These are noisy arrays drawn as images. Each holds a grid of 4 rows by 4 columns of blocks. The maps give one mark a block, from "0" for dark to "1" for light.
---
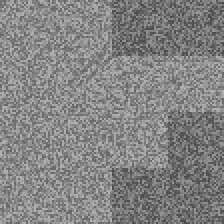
1100
1111
1110
1100
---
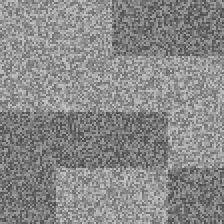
1100
1111
0001
0110
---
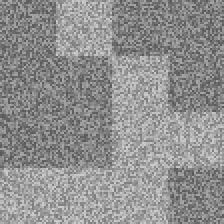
0100
0010
0011
1110
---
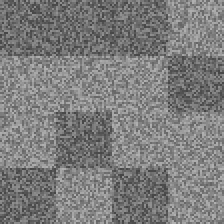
0001
1110
1011
0101
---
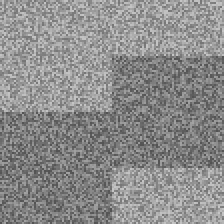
1111
1100
0000
0011
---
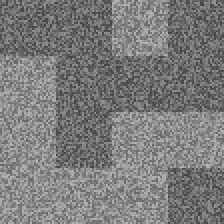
0010
1000
1011
1110
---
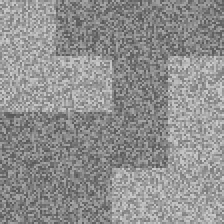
1000
1101
0001
0011
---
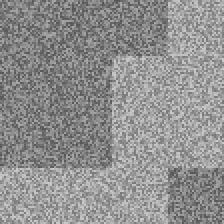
0001
0011
0011
1110
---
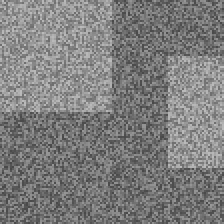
1100
1101
0001
0000
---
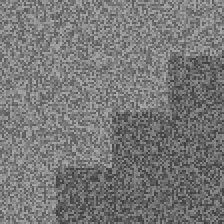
1111
1110
1100
1000
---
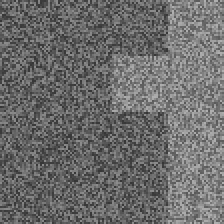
0001
0011
0001
0001
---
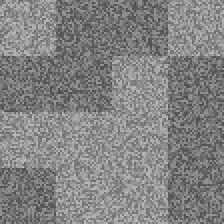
1001
0010
1110
0110
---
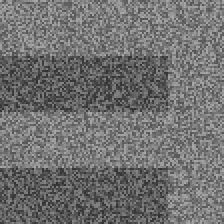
1111
0001
1111
0001
